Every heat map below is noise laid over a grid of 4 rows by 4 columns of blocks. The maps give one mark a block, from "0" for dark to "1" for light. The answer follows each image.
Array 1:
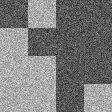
0100
1000
1100
1101
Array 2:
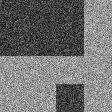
0001
0001
1111
1101
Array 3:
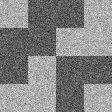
1001
0011
0100
1101
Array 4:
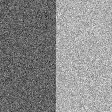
0011
0011
0011
0011
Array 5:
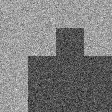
1111
1101
1000
1000
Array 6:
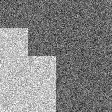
0000
1000
1100
1100
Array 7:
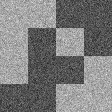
1100
1010
1001
0011
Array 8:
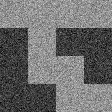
1111
0100
0110
0011
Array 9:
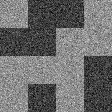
1001
0011
1110
1010
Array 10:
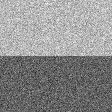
1111
1111
0000
0000
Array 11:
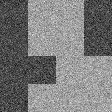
0110
0110
0011
0111
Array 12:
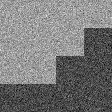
1111
1110
1100
0000
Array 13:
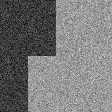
0011
0011
0111
0111
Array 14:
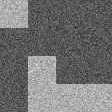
1000
0000
0100
0111
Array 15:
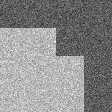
0000
1100
1110
1110
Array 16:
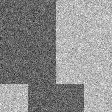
0011
0011
0011
1001
